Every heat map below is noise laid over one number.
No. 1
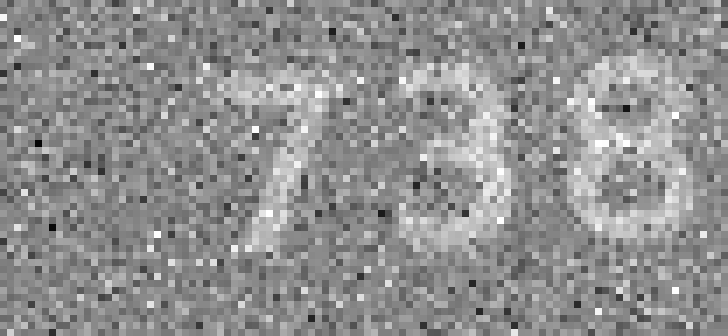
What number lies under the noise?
738
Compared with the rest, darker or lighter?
lighter
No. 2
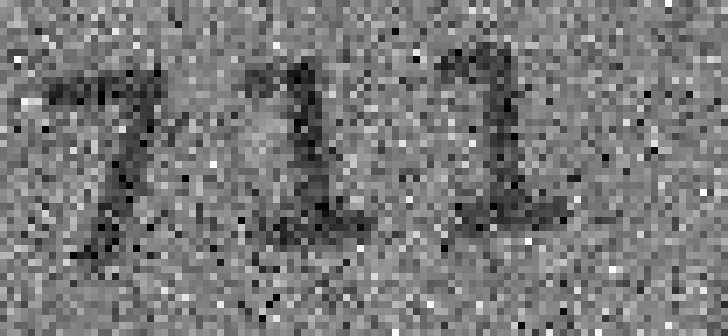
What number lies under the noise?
711
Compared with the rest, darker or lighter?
darker
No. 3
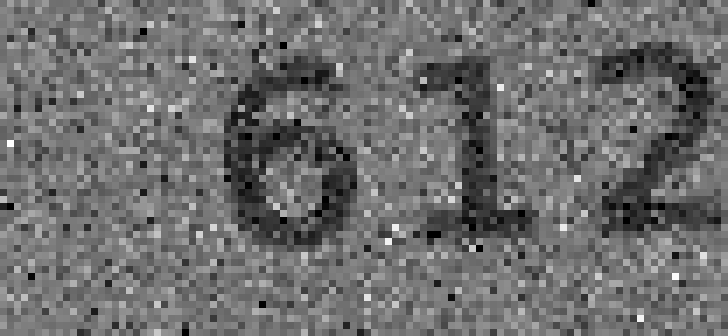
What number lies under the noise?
612
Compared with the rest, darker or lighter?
darker
